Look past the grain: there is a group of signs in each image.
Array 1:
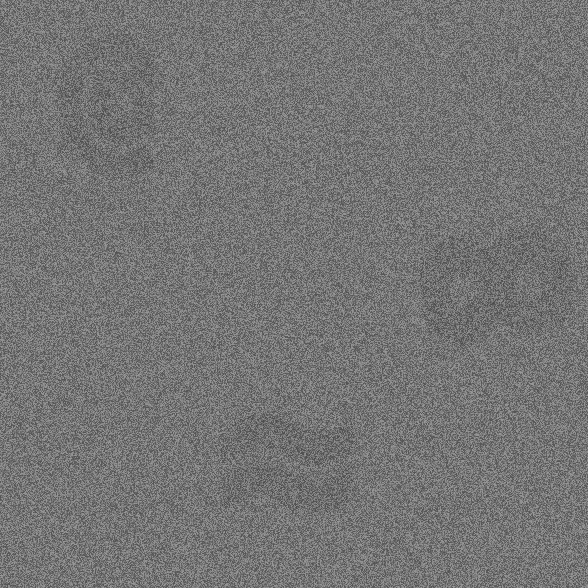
top left: at sign; middle right: infinity sign; bottom middle: approximately sign
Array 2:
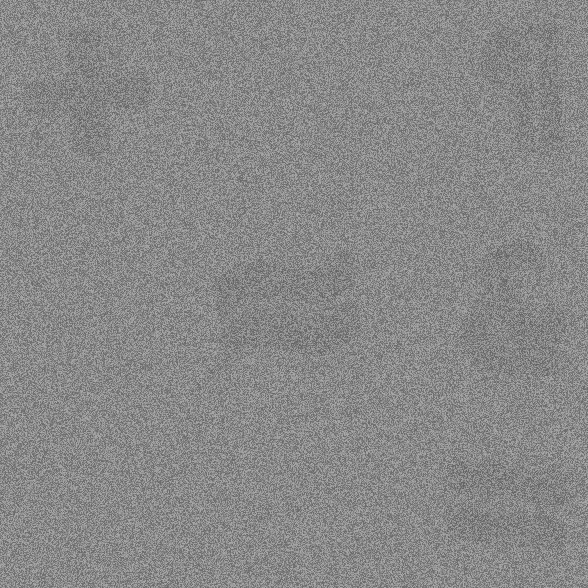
top left: plus sign; top right: pilcrow; centre: approximately sign; middle right: ampersand; bottom right: equals sign
